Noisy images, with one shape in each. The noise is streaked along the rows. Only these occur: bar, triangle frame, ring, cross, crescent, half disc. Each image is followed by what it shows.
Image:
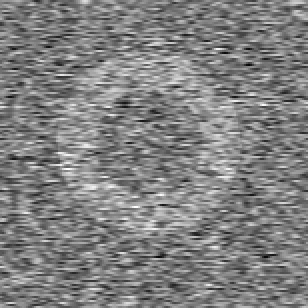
ring
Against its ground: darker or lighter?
lighter
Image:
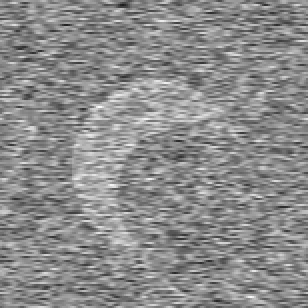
crescent
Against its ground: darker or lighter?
lighter
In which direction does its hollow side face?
down and right
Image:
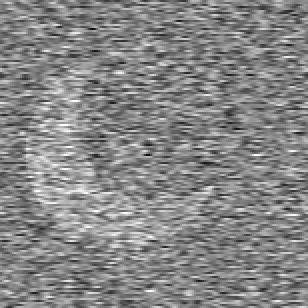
crescent
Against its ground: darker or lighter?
lighter
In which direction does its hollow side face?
up and right
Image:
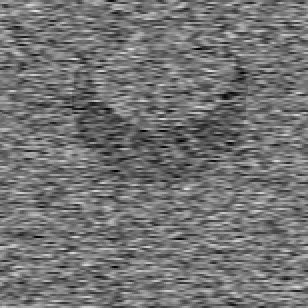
crescent
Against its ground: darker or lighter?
darker
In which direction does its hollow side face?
up
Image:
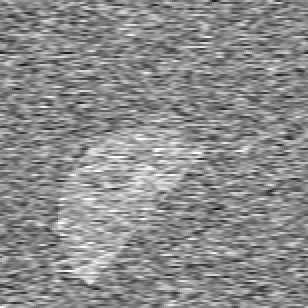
half disc
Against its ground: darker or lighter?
lighter
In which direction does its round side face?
up and left
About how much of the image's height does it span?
half
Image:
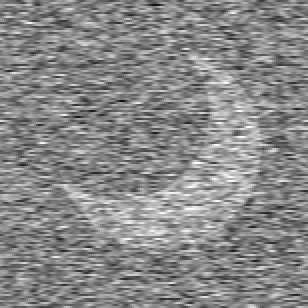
crescent
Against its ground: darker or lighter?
lighter
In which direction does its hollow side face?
up and left
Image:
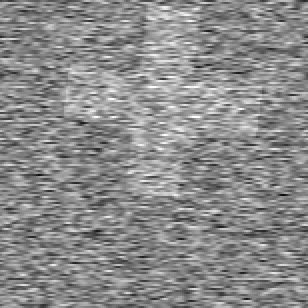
cross
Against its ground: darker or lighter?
lighter
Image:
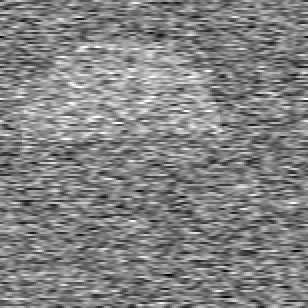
half disc
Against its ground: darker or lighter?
lighter
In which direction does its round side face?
up
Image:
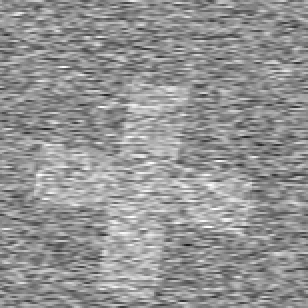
cross
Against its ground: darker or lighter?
lighter
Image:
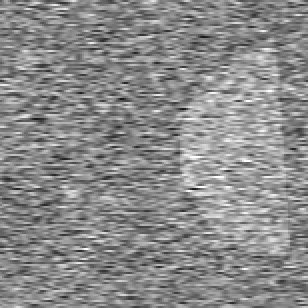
half disc
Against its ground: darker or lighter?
lighter
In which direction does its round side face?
left
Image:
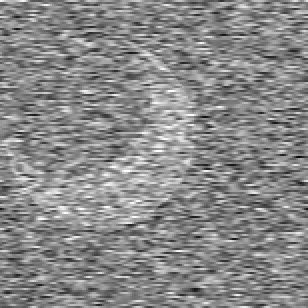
crescent
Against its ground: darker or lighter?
lighter
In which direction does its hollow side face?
up and left
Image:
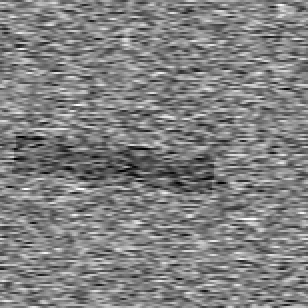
bar
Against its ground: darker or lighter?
darker
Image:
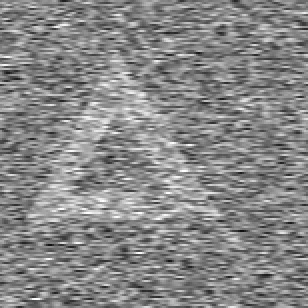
triangle frame
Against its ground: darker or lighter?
lighter
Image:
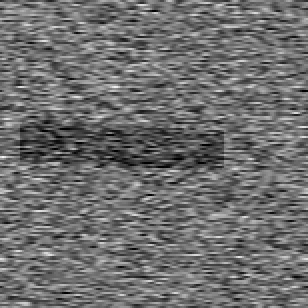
bar
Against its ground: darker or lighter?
darker
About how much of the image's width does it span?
two thirds
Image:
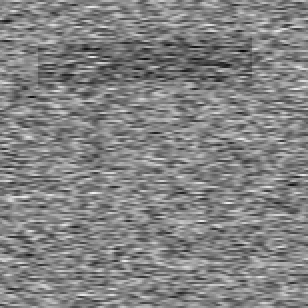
bar
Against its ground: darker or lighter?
darker
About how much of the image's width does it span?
two thirds
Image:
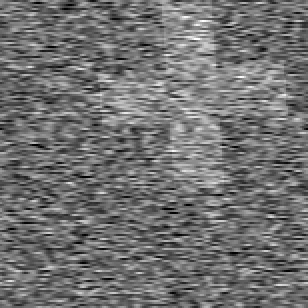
cross
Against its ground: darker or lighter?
lighter
